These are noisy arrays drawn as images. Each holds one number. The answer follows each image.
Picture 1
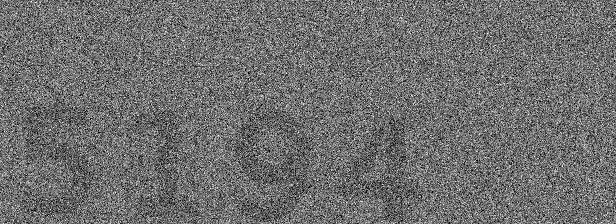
5194
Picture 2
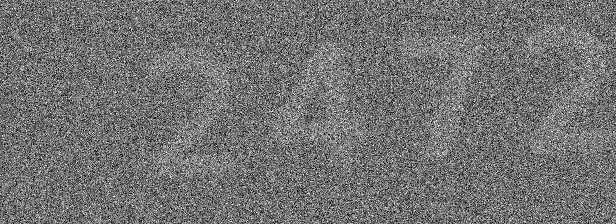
2472
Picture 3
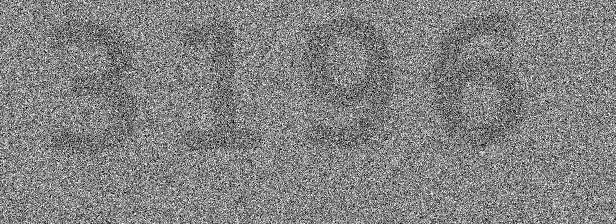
3196
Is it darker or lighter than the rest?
darker
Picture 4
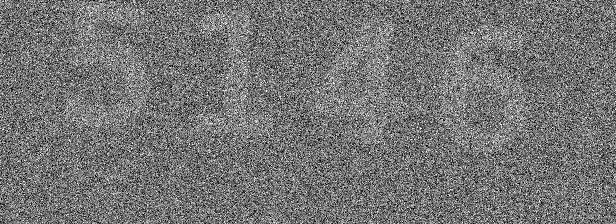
5146
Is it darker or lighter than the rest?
lighter
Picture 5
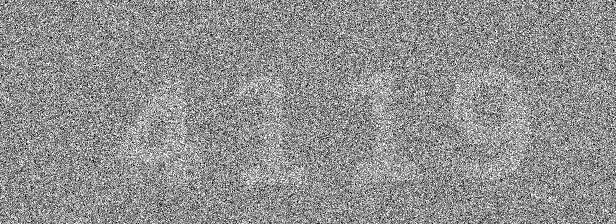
4119
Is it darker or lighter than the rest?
lighter
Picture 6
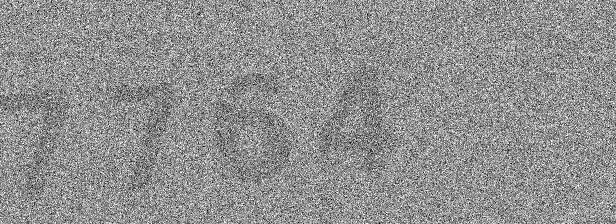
7764
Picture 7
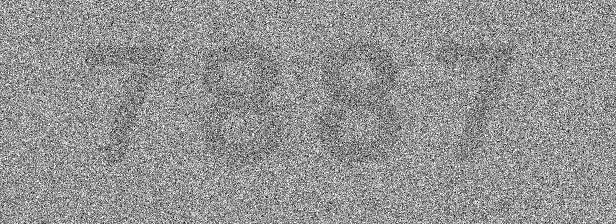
7887
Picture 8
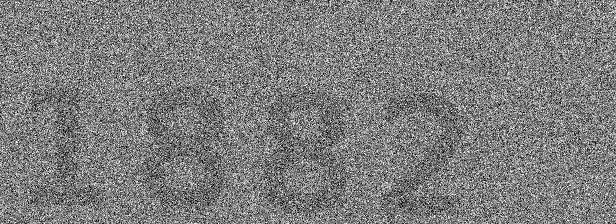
1882
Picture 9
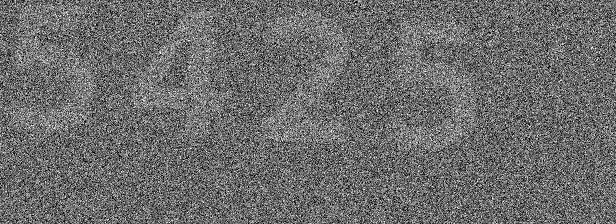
5425
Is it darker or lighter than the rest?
lighter
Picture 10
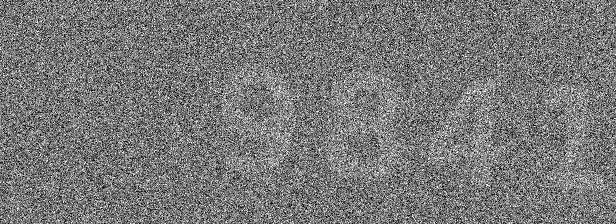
9841
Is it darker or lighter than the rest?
lighter
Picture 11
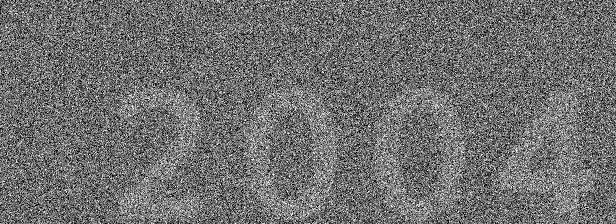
2004
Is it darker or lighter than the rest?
lighter
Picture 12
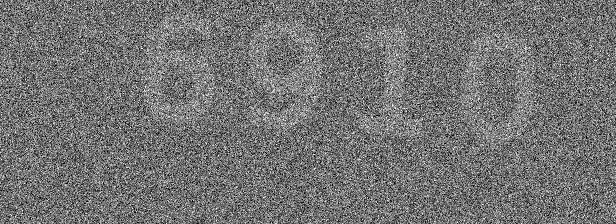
6910
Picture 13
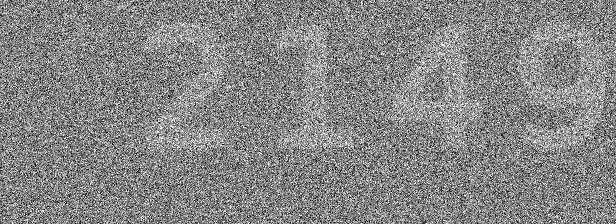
2149
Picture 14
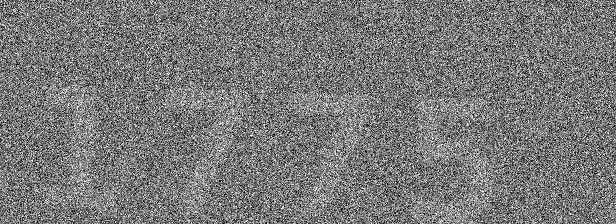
1775
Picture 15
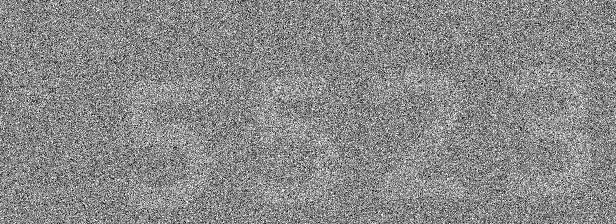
5523
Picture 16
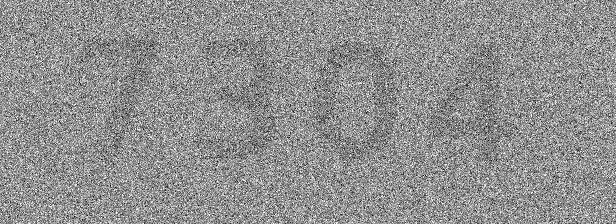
7304
